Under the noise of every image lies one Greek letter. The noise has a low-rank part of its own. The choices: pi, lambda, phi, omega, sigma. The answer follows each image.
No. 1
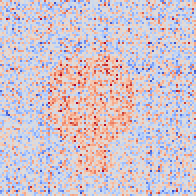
phi
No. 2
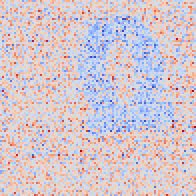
omega
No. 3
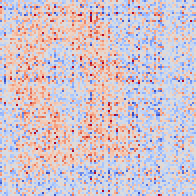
omega
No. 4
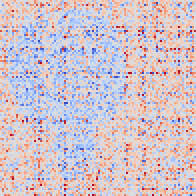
phi
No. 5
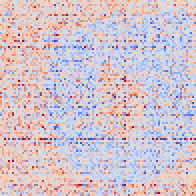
sigma
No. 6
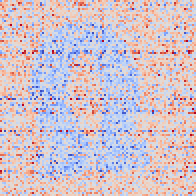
omega
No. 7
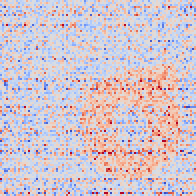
sigma
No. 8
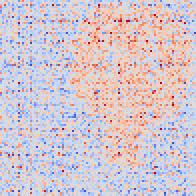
phi
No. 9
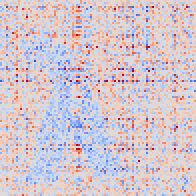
lambda
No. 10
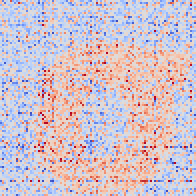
sigma
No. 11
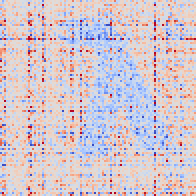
lambda
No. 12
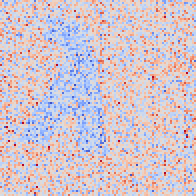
lambda
